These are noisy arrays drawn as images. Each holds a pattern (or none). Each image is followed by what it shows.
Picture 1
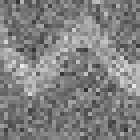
a wavy band
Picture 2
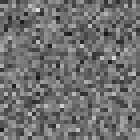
only noise
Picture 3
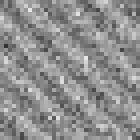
diagonal stripes
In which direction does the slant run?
top left to bottom right
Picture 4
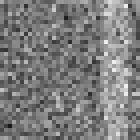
one vertical stripe
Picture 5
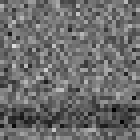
one horizontal stripe
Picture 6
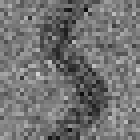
a wavy band
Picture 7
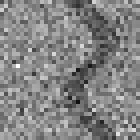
a wavy band
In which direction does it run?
top to bottom
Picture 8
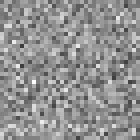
only noise
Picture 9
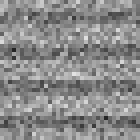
horizontal stripes
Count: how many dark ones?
4
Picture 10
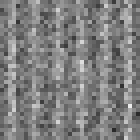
vertical stripes
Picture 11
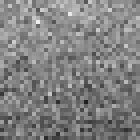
a smooth slope
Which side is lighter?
top
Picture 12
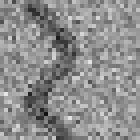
a wavy band
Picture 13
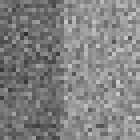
a sharp edge
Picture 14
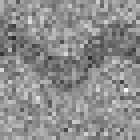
a wavy band
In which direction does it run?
left to right
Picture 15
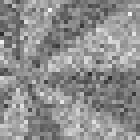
spokes from one point
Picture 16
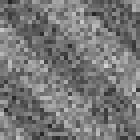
diagonal stripes
